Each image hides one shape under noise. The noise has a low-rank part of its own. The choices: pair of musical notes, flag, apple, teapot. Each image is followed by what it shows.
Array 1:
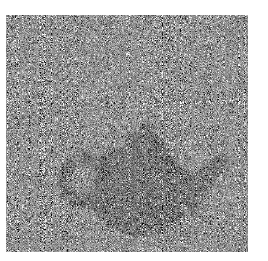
teapot
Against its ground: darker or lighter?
darker
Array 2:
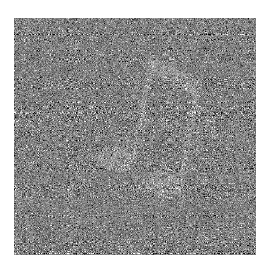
pair of musical notes
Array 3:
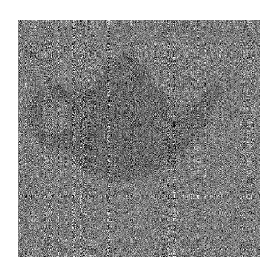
teapot
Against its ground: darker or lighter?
darker
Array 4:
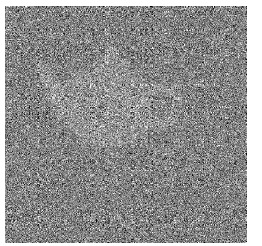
teapot
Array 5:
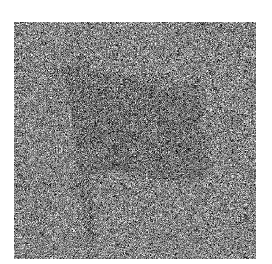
flag
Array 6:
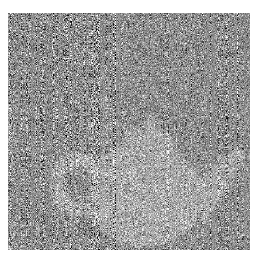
teapot
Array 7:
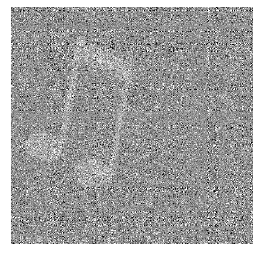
pair of musical notes
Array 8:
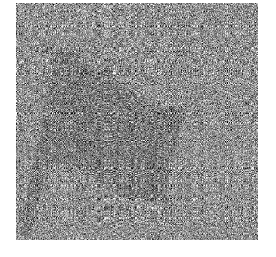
flag
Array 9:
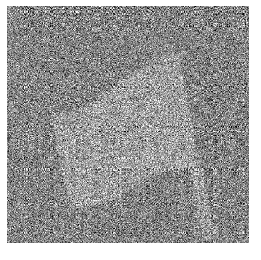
flag
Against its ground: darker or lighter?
lighter
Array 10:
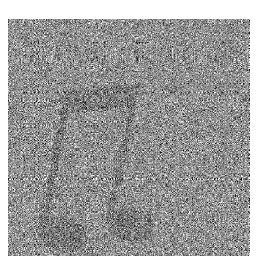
pair of musical notes
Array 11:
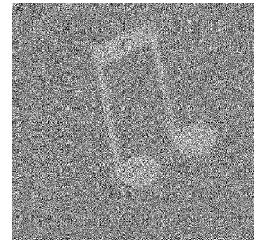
pair of musical notes
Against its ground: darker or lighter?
lighter
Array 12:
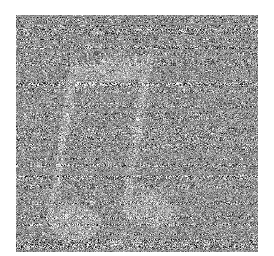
pair of musical notes
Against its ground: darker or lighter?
lighter
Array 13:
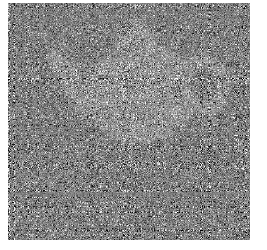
teapot
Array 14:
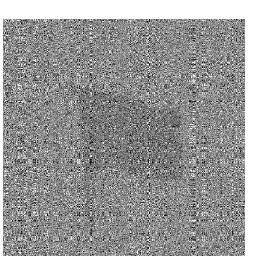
flag
